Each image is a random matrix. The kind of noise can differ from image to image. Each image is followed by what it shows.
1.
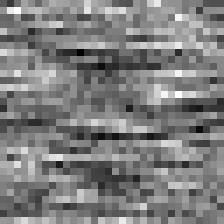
streaked along the rows
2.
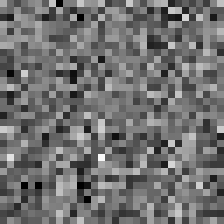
low rank plus noise
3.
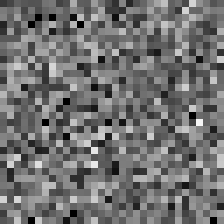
independent entries
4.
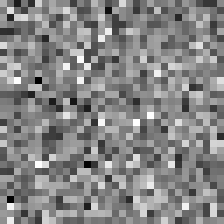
independent entries
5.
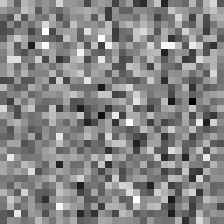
low rank plus noise
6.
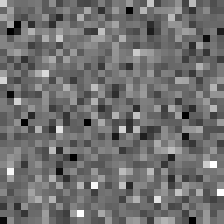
heavy tails
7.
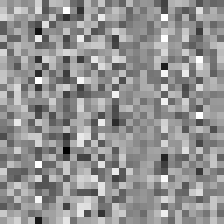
columns of uneven size
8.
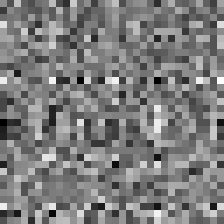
low rank plus noise
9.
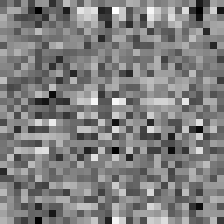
low rank plus noise
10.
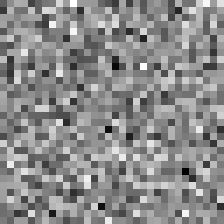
independent entries
